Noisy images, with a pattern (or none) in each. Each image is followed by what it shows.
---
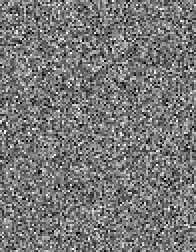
only noise
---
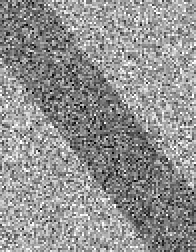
a diagonal band
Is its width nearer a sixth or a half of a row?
a half
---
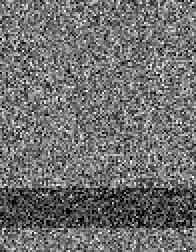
one band of rows
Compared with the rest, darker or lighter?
darker
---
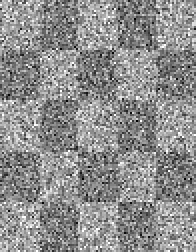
a checkerboard
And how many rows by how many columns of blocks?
5 by 5
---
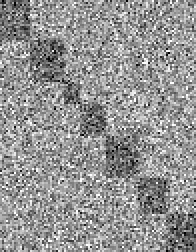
blocks along the diagonal
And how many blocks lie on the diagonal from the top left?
7
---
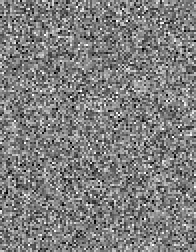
only noise
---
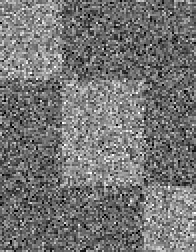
blocks along the diagonal
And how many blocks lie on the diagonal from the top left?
3
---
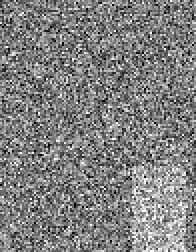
one block
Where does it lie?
bottom right
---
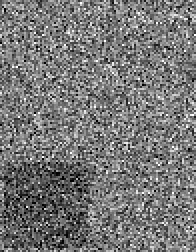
one block
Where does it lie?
bottom left
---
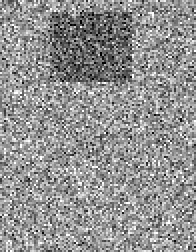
one block
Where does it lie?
top middle
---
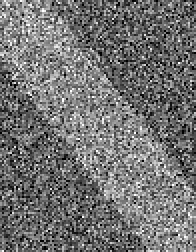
a diagonal band
